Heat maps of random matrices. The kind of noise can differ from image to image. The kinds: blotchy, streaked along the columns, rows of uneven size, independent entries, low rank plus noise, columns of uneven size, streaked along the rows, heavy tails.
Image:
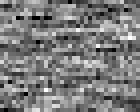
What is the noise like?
streaked along the rows
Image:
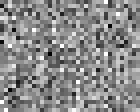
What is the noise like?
low rank plus noise
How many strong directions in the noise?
five to eight
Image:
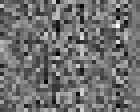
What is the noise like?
columns of uneven size
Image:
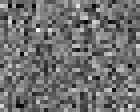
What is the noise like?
low rank plus noise
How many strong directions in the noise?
three or four
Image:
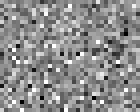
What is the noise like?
heavy tails
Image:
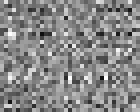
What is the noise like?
low rank plus noise
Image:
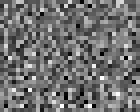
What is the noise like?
low rank plus noise
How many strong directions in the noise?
one
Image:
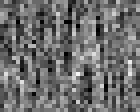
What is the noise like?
streaked along the columns
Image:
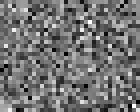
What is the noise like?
independent entries
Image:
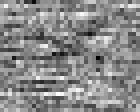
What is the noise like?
streaked along the rows
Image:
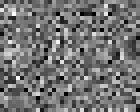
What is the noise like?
low rank plus noise
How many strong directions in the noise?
three or four
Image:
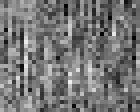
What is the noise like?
streaked along the columns
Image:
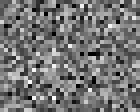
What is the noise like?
independent entries
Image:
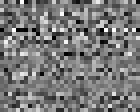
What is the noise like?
rows of uneven size
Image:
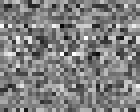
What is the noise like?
rows of uneven size
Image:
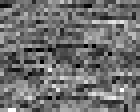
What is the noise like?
streaked along the rows
